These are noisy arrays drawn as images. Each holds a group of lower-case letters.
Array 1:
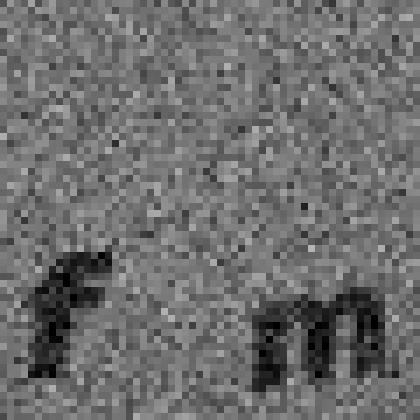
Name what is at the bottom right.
m
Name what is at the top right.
nothing
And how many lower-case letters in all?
2
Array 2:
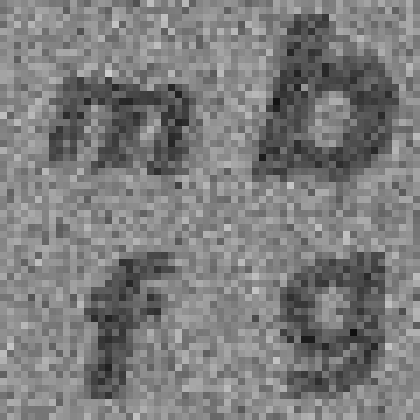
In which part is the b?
top right
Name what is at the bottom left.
f
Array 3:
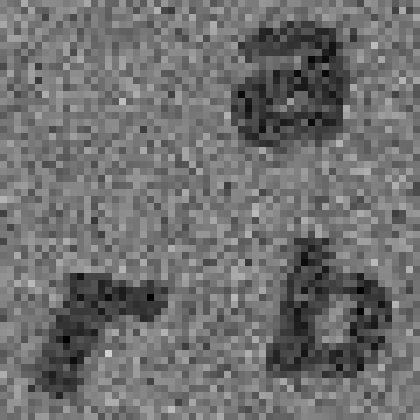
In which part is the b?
bottom right
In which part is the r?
bottom left
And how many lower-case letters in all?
3
